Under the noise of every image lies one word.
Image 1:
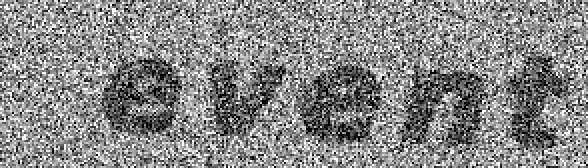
event
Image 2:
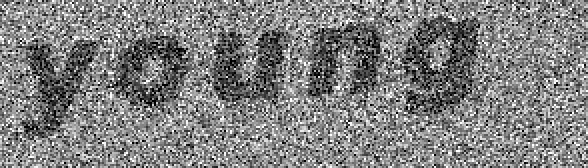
young
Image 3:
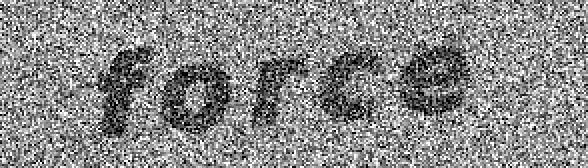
force
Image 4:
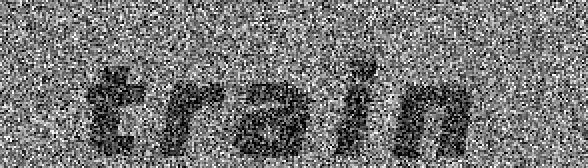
train
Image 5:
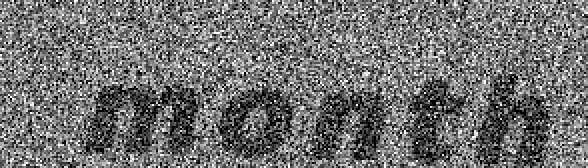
month
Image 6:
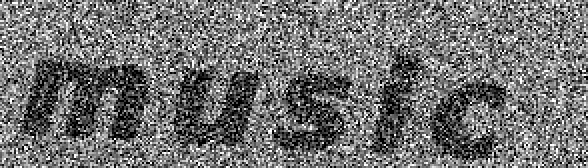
music
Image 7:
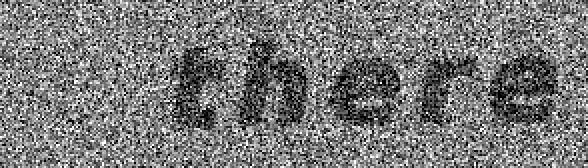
there
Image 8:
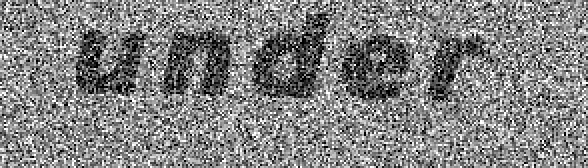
under
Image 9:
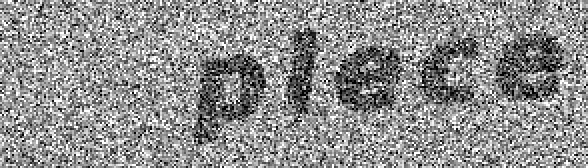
piece
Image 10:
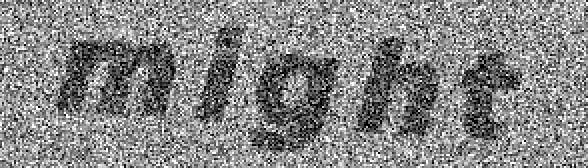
might
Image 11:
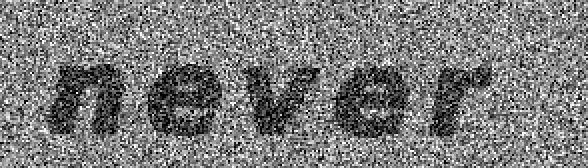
never
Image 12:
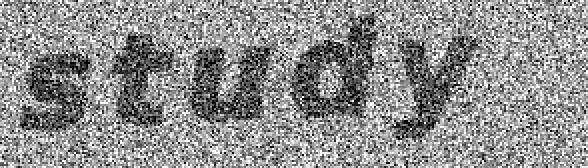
study
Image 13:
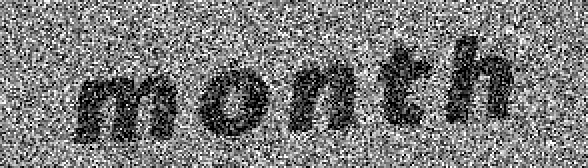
month
